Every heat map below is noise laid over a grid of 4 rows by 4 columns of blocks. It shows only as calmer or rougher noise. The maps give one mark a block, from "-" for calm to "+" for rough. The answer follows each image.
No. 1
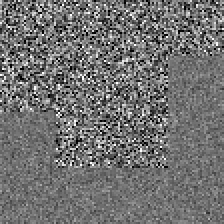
+ + + +
+ + + -
- + + -
- - - -
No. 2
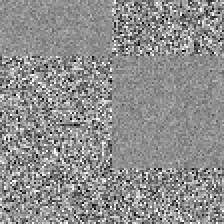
- - + +
+ + - -
+ + - -
+ + + +
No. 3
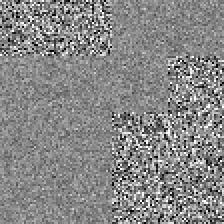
+ + - -
- - - +
- - + +
- - + +
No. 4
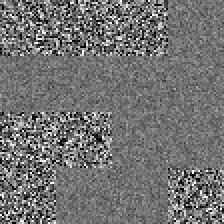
+ + + -
- - - -
+ + - -
+ - - +
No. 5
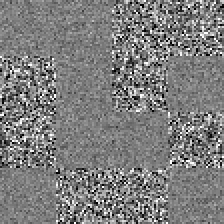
- - + +
+ - + -
+ - - +
- + + -
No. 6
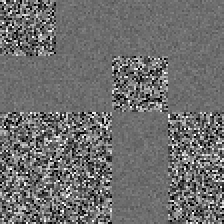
+ - - -
- - + -
+ + - +
+ + - +
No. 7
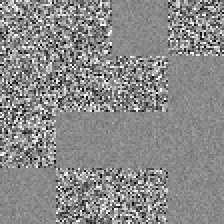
+ + - +
+ + + -
+ - - -
- + + -
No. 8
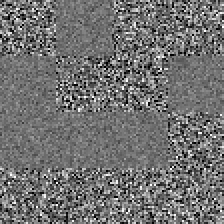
+ - + +
- + + -
- - - +
+ + + +
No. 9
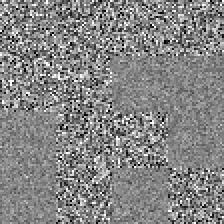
+ + + +
+ + - -
- + + -
- + - +
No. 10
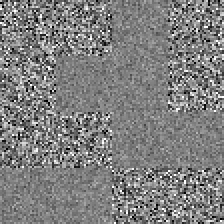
+ + - +
+ - - +
+ + - -
- - + +
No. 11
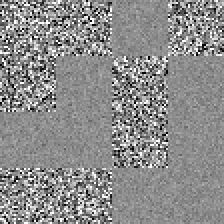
+ + - +
+ - + -
- - + -
+ + - -
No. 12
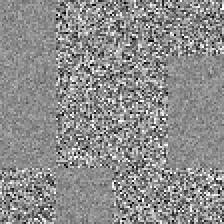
- + + +
- + + -
- + + -
+ - + +
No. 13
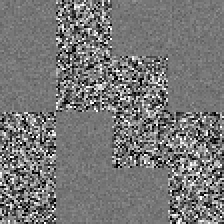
- + - -
- + + -
+ - + +
+ - - +
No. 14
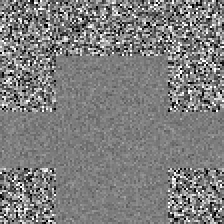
+ + + +
+ - - +
- - - -
+ - - +
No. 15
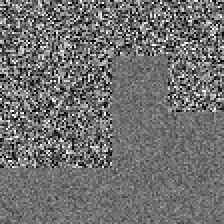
+ + + +
+ + - +
+ + - -
- - - -
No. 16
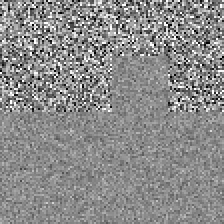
+ + + +
+ + - +
- - - -
- - - -
